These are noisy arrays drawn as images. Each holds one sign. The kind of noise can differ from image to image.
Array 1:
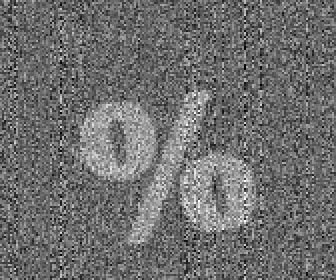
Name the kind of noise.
columns of uneven size
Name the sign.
percent sign
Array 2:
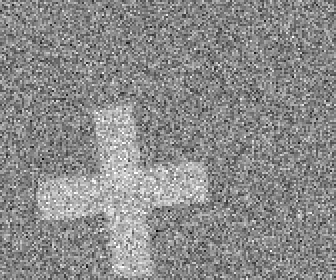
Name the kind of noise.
independent entries
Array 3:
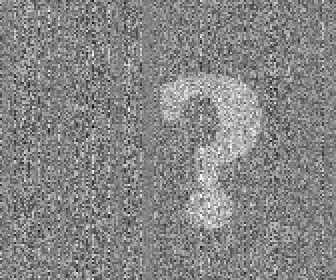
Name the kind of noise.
columns of uneven size
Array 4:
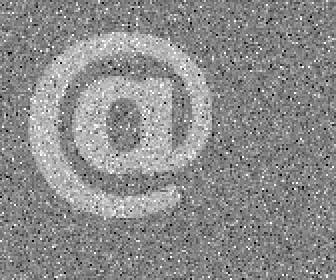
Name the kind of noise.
heavy tails
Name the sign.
at sign
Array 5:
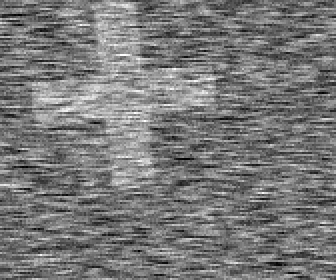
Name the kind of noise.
streaked along the rows
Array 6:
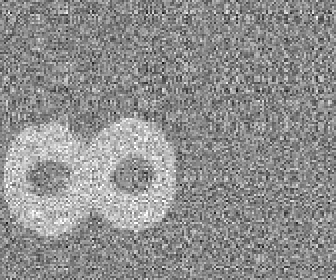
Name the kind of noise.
low rank plus noise
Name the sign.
infinity sign
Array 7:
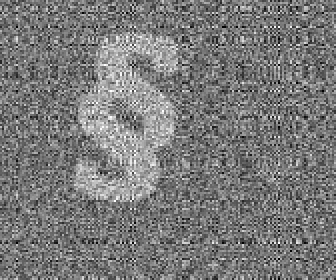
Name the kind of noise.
low rank plus noise
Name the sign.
section sign
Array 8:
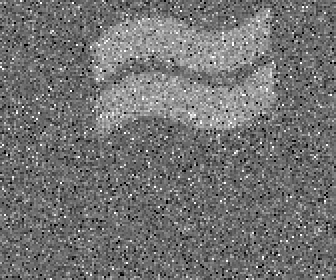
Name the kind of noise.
heavy tails
